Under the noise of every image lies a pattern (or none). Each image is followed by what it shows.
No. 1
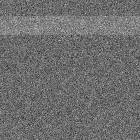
one horizontal stripe
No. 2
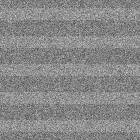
horizontal stripes
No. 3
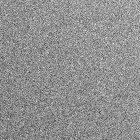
a smooth slope
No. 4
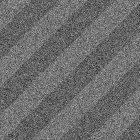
diagonal stripes
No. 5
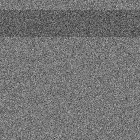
one horizontal stripe
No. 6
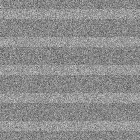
horizontal stripes
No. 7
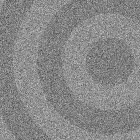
rings round one point
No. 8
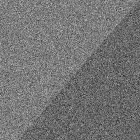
a sharp edge
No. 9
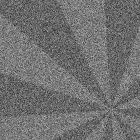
spokes from one point
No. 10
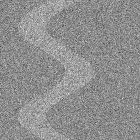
a wavy band
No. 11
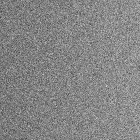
a smooth slope
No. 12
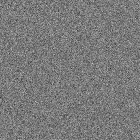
only noise
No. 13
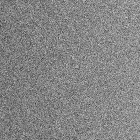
a smooth slope
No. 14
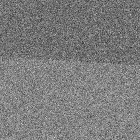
a sharp edge
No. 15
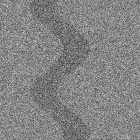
a wavy band
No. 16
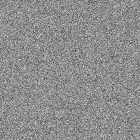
only noise
